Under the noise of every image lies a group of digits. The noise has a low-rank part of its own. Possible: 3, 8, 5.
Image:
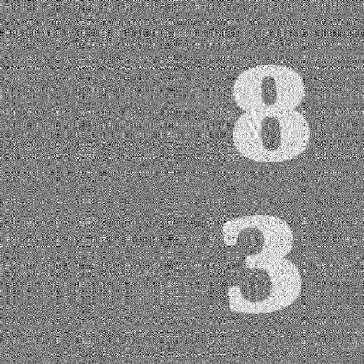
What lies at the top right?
8
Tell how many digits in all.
2
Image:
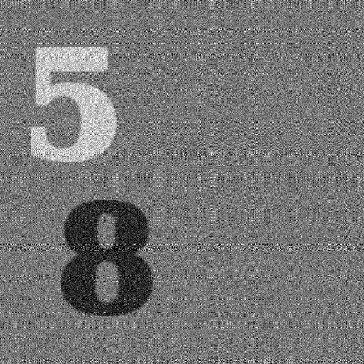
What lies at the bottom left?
8
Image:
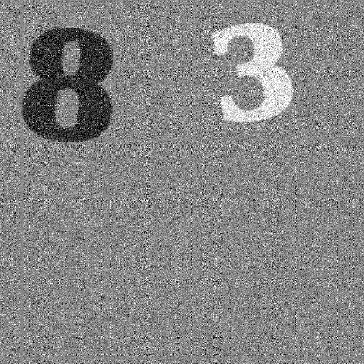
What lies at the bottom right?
nothing
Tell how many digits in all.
2
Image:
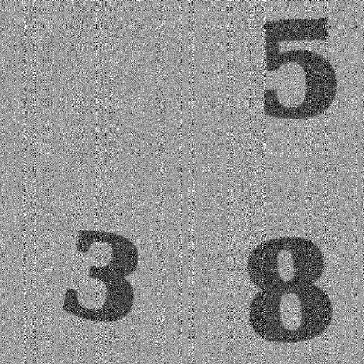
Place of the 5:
top right
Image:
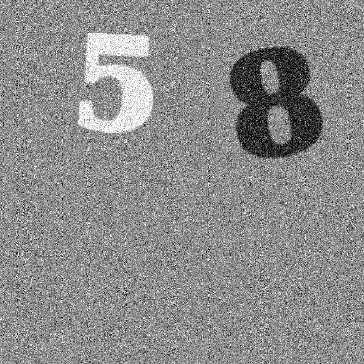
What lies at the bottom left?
nothing
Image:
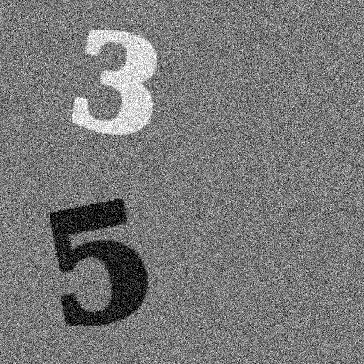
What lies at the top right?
nothing
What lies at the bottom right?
nothing
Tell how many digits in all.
2
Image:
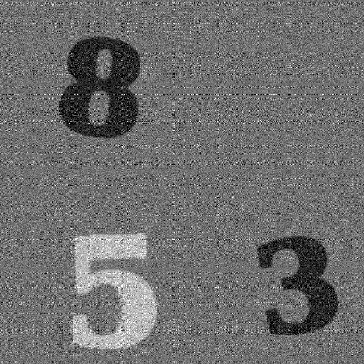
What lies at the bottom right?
3
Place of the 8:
top left
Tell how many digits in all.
3
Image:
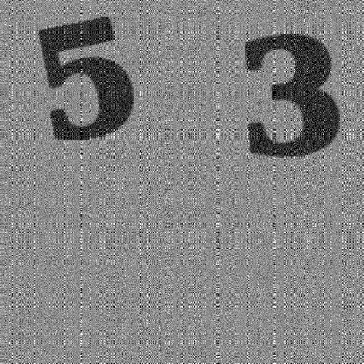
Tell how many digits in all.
2
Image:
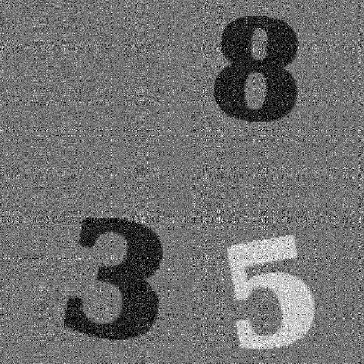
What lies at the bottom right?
5
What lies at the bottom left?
3
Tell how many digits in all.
3
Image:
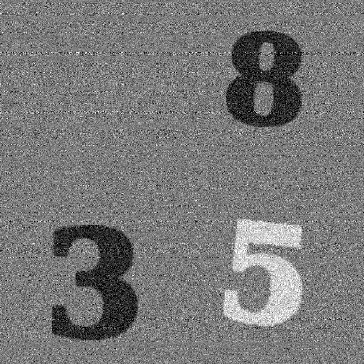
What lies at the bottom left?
3
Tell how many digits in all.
3
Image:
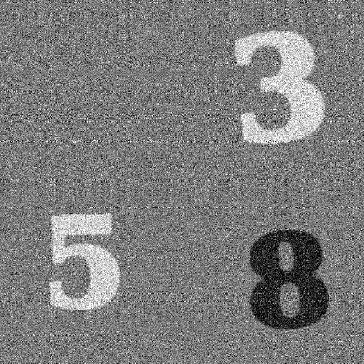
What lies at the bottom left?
5
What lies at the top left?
nothing
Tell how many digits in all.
3
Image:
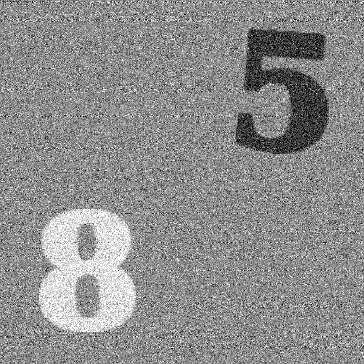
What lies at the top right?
5
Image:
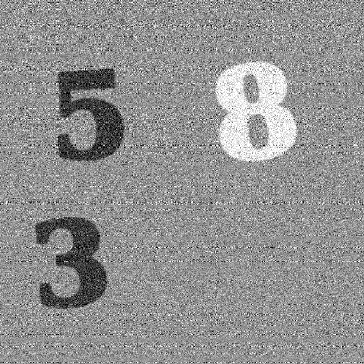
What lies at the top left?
5
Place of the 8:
top right
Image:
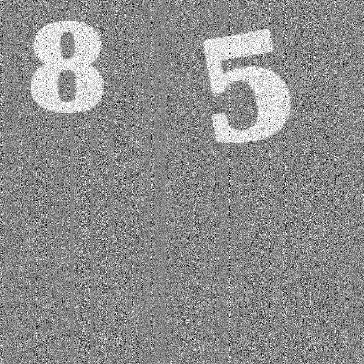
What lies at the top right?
5
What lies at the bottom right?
nothing
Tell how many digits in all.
2
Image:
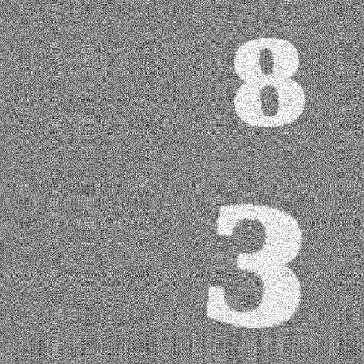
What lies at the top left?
nothing
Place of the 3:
bottom right
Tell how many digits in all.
2
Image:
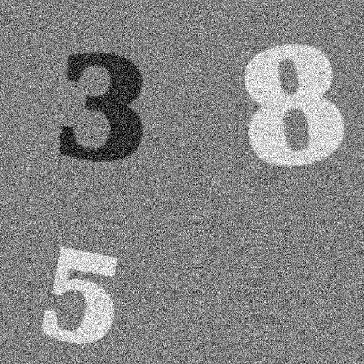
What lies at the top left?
3
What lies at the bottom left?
5
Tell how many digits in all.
3
